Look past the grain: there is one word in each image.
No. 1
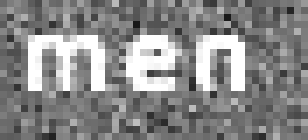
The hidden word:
men
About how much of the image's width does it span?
two thirds
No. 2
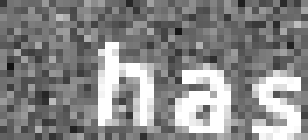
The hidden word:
has
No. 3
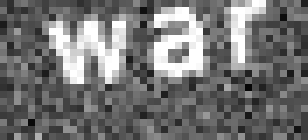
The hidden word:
war
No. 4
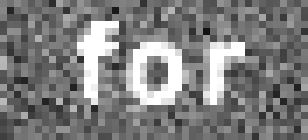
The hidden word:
for
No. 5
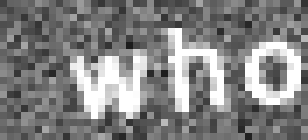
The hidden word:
who
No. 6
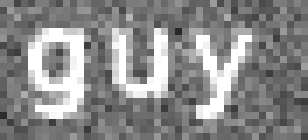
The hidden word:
guy
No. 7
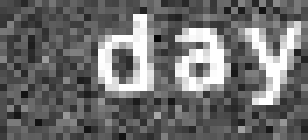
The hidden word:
day
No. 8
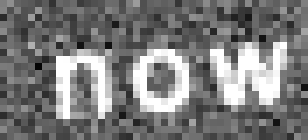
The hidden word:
now
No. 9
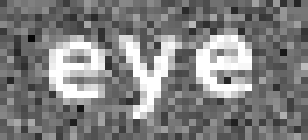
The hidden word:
eye
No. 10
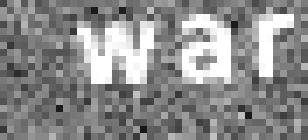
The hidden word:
war
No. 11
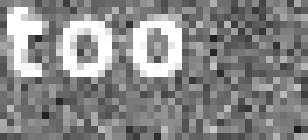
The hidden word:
too
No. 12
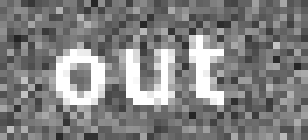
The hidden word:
out
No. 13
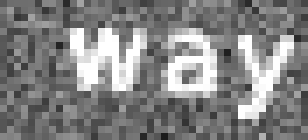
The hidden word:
way
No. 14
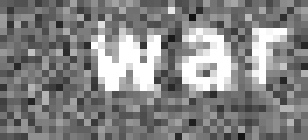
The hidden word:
war
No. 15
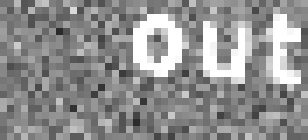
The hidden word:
out
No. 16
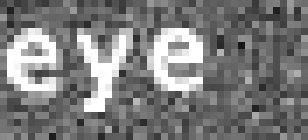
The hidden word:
eye
